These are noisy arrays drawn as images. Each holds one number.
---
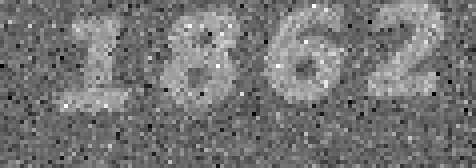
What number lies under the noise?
1862
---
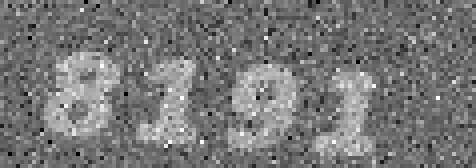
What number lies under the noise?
8191
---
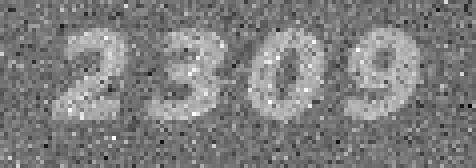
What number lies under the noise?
2309
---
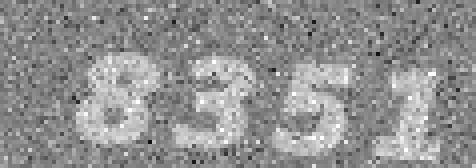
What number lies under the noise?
8351
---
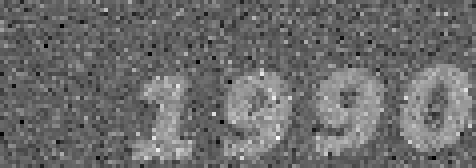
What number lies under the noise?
1990
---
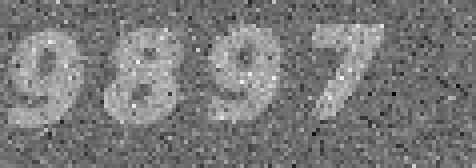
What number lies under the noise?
9897
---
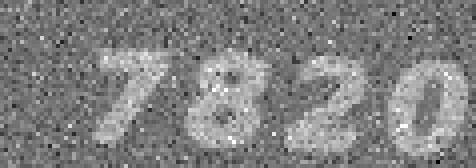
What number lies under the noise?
7820
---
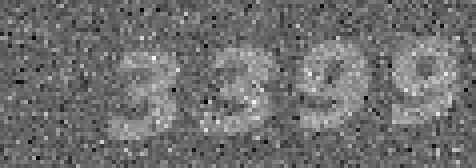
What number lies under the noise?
3399
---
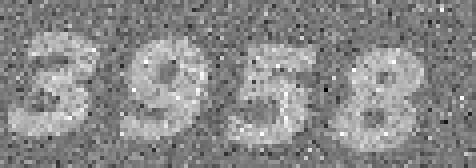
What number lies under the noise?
3958
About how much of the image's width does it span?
nearly all
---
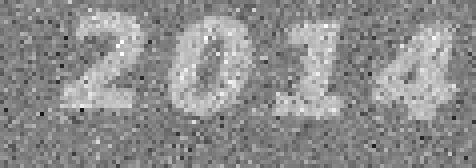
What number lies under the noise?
2014
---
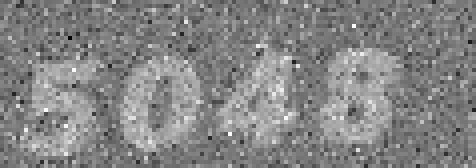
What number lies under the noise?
5048
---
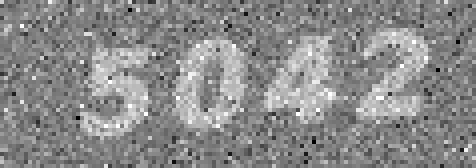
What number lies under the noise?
5042
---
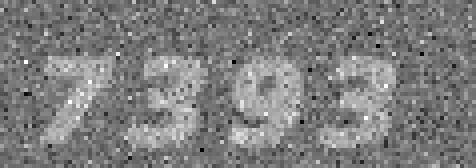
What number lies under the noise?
7393
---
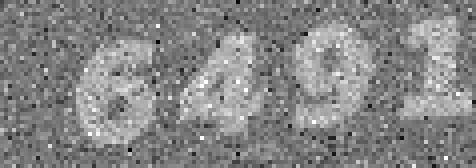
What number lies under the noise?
6491
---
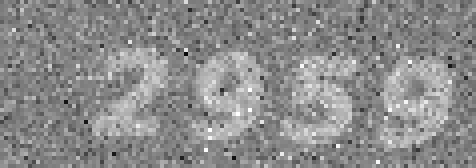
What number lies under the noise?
2959
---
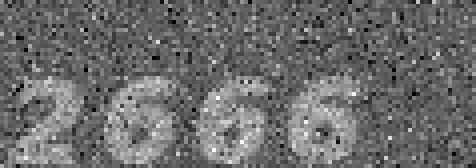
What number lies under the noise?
2666
